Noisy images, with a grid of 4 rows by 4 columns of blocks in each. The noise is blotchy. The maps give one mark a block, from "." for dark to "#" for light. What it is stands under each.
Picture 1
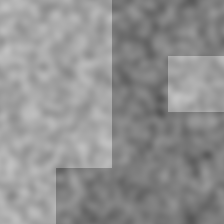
# # . .
# # . #
# # . .
# . . .
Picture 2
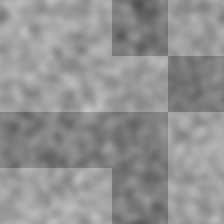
# # . #
# # # .
. . . #
# # . #
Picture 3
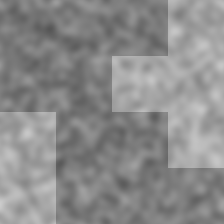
. . . #
. . # #
# . . #
# . . .
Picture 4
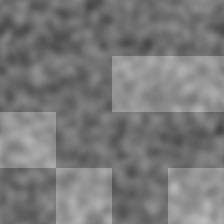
. . . .
. . # #
# . . .
. # . #
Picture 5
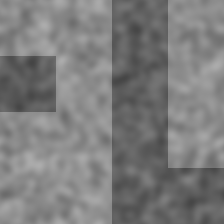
# # . #
. # . #
# # . #
# # . .
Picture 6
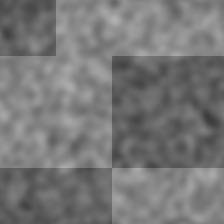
. # # #
# # . .
# # . .
. . # #
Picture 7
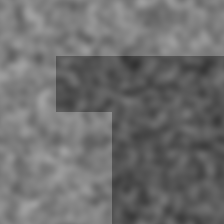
# # # #
# . . .
# # . .
# # . .
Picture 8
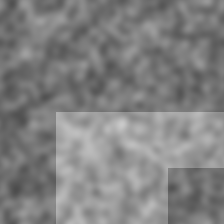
. . . .
. . . .
. # # #
. # # .
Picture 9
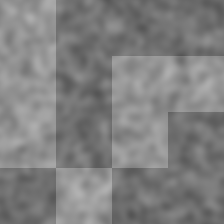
# . . .
# . # #
# . # .
. # . .
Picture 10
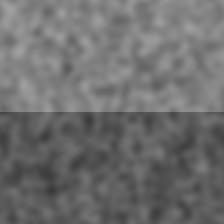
# # # #
# # # #
. . . .
. . . .
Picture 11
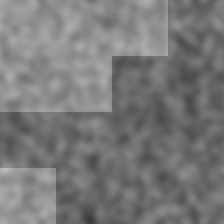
# # # .
# # . .
. . . .
# . . .
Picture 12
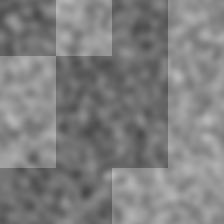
. # . #
# . . #
# . . #
. . # #
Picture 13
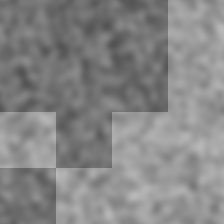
. . . #
. . . #
# . # #
. # # #
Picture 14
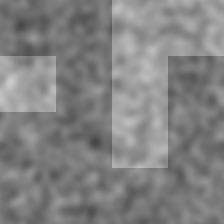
. . # #
# . # .
. . # .
. . . .
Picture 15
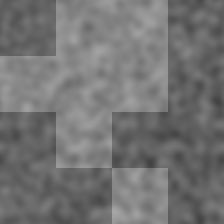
. # # .
# # # .
. # . .
. . # .
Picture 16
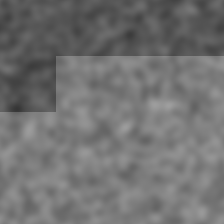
. . . .
. # # #
# # # #
# # # #
